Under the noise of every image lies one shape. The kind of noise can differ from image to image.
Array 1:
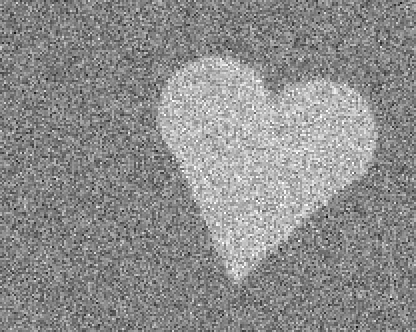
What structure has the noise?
independent entries
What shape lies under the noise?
heart
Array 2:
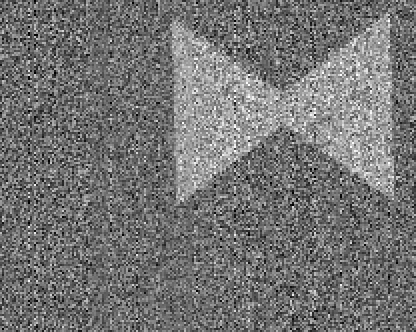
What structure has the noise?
columns of uneven size
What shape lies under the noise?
bow tie
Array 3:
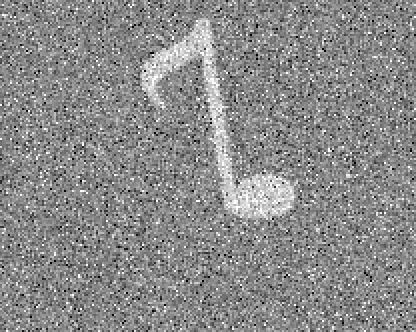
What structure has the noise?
heavy tails
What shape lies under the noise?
musical note
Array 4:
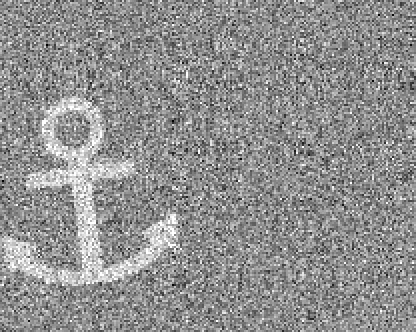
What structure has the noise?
low rank plus noise
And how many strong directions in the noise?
five to eight
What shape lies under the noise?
anchor
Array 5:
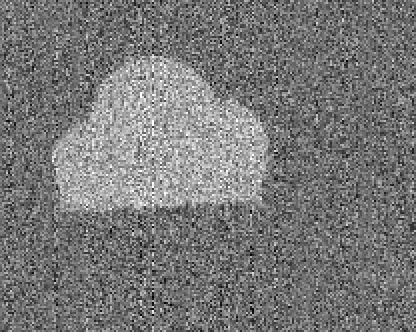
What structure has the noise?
columns of uneven size
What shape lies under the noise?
cloud
